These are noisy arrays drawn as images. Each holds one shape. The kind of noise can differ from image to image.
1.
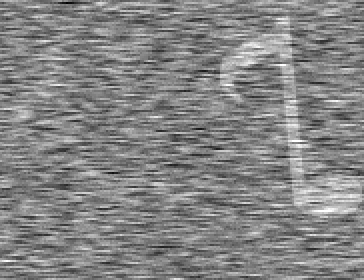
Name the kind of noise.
streaked along the rows
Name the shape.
musical note
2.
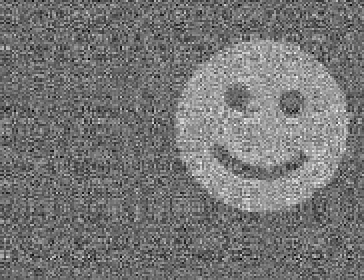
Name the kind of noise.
low rank plus noise
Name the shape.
smiling face
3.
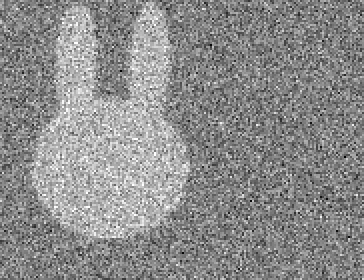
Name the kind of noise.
independent entries
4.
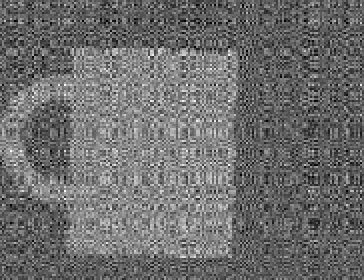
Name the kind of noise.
low rank plus noise
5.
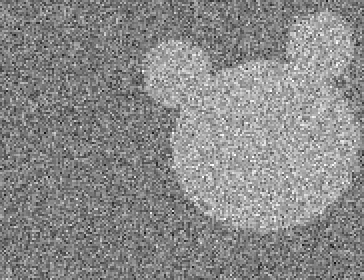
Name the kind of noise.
independent entries
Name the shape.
bear's head
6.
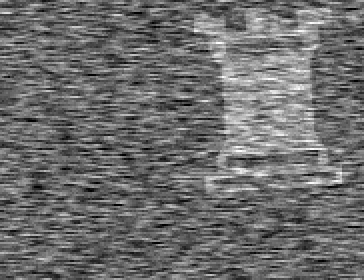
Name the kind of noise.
streaked along the rows
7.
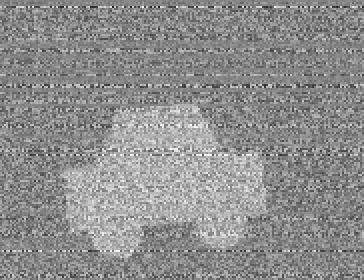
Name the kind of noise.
rows of uneven size
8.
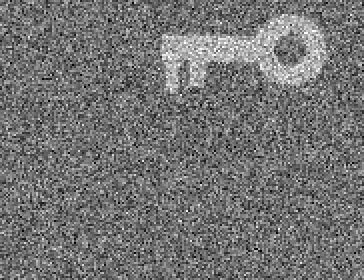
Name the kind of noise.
independent entries
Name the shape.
key
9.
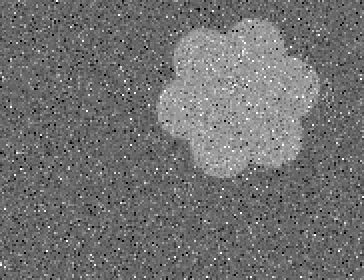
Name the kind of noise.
heavy tails
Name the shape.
flower
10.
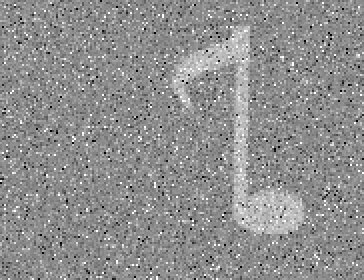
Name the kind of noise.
heavy tails
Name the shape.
musical note
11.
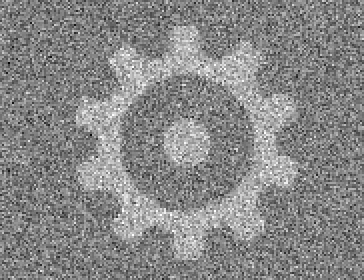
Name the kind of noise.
independent entries
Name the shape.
gear
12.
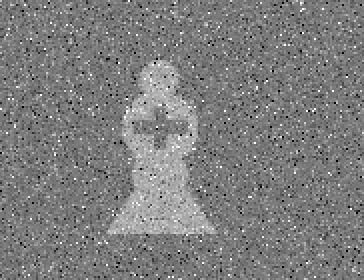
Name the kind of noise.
heavy tails
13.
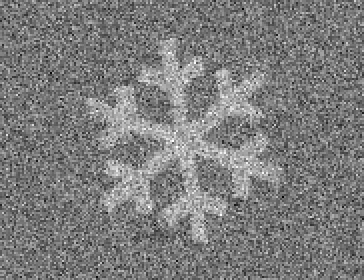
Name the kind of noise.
independent entries
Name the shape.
snowflake
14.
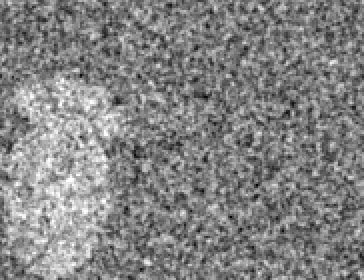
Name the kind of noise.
blotchy
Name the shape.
footprint
